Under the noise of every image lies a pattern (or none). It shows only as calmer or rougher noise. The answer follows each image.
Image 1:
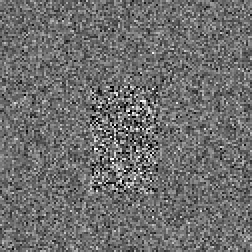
one block
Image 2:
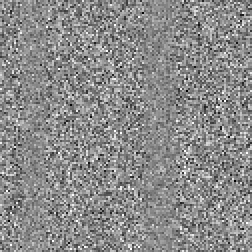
bands of columns
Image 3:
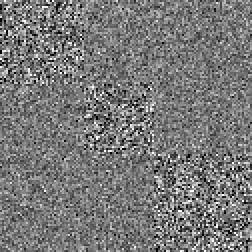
blocks along the diagonal
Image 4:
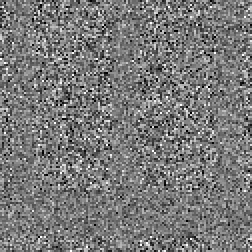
bands of rows crossing bands of columns
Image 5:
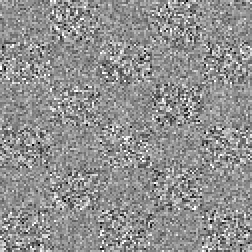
a checkerboard
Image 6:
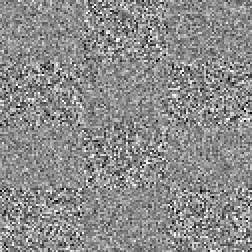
a checkerboard
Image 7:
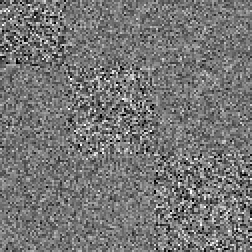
blocks along the diagonal
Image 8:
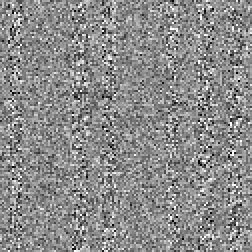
bands of columns
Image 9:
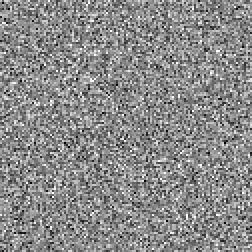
only noise
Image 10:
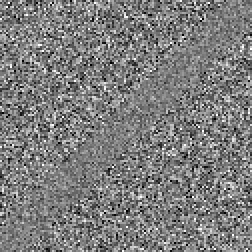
a diagonal band
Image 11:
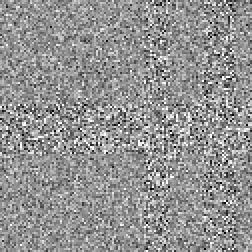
bands of rows crossing bands of columns
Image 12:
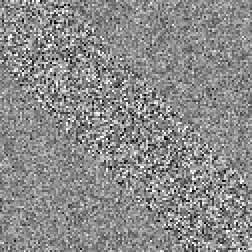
a diagonal band
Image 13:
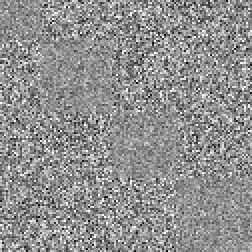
blocks along the diagonal
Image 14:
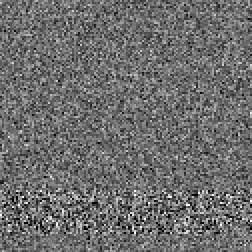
one band of rows
